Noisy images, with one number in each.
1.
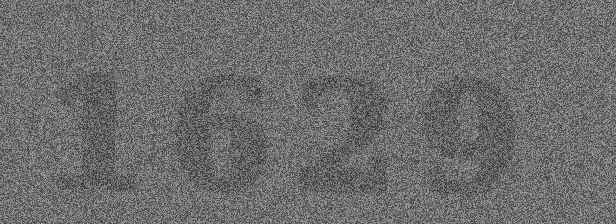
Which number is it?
1629
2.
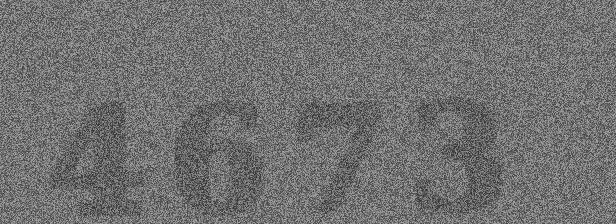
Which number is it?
4673
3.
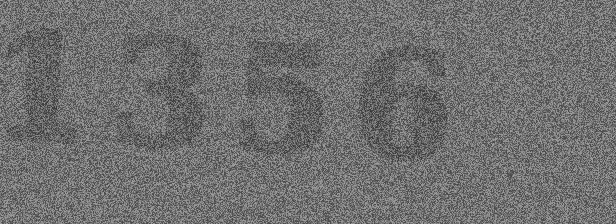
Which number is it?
1356
